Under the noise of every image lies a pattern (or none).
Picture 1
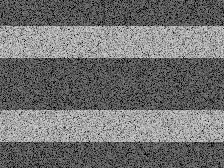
horizontal stripes
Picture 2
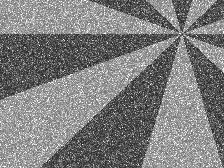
spokes from one point
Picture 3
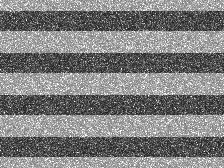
horizontal stripes
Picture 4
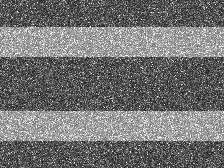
horizontal stripes
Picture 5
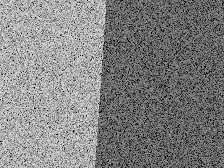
a sharp edge
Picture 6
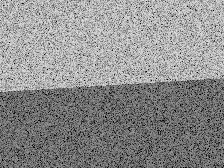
a sharp edge
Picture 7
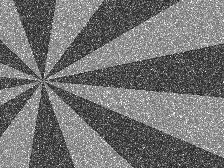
spokes from one point
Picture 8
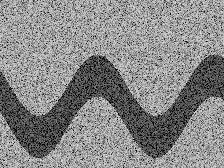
a wavy band
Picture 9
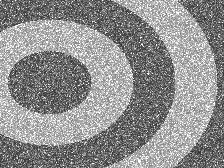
rings round one point
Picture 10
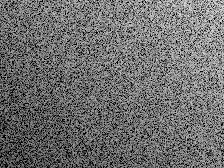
a smooth slope
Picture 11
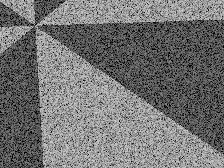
spokes from one point
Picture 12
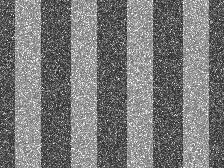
vertical stripes
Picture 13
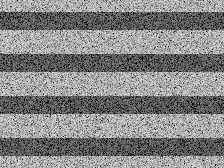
horizontal stripes
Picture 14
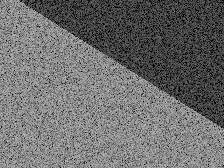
a sharp edge
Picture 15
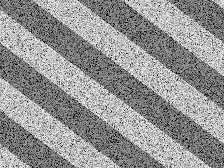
diagonal stripes
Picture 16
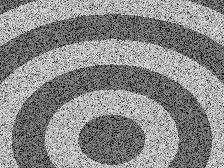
rings round one point
